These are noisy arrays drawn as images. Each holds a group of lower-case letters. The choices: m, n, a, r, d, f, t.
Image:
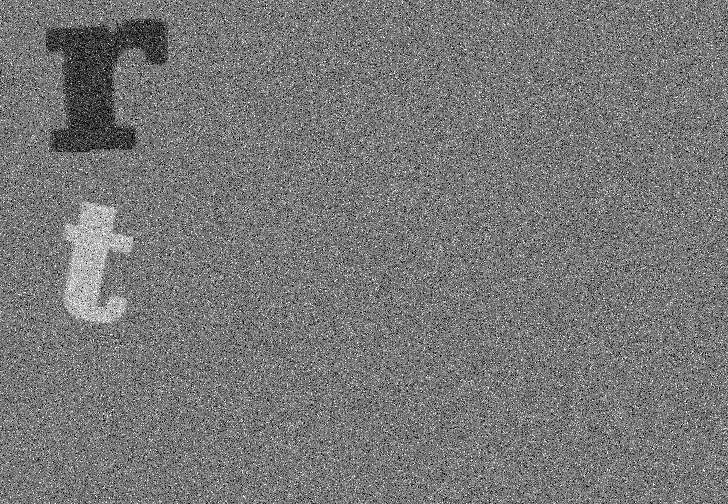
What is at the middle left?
t
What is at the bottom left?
nothing
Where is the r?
top left
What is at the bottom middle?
nothing
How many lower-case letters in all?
2
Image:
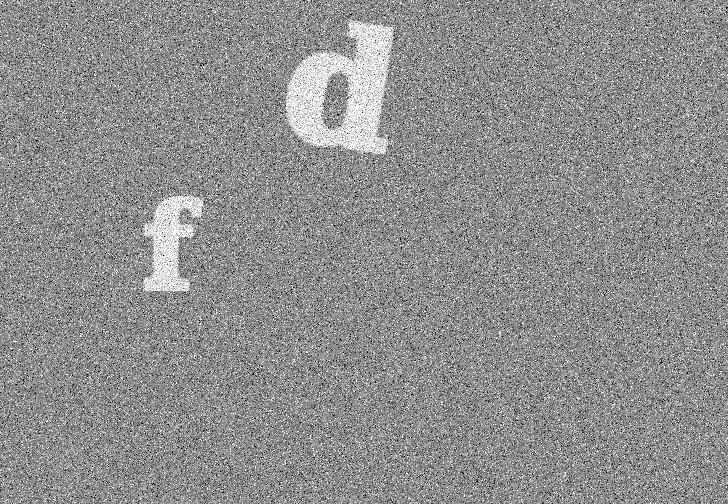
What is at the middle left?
f
